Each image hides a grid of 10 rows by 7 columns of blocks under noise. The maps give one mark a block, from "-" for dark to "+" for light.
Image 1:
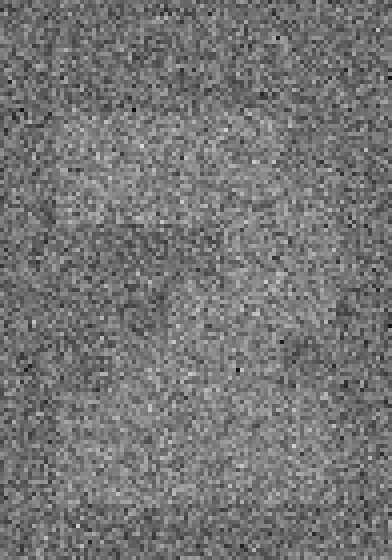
-------
-------
-++++--
-+++++-
----++-
---+++-
--+++--
-+++++-
-+++++-
-------
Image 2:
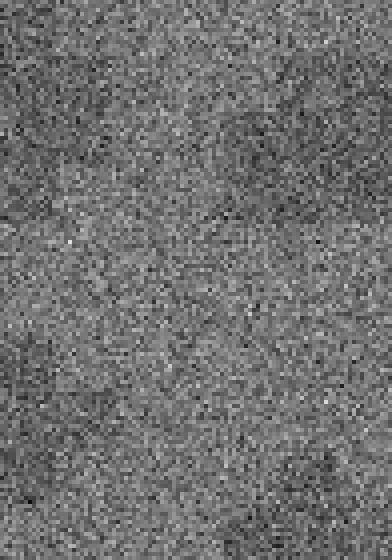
-++++++
--+++--
--++---
-+++---
+++++++
+++++++
-++++++
--+++++
-++++-+
++++---
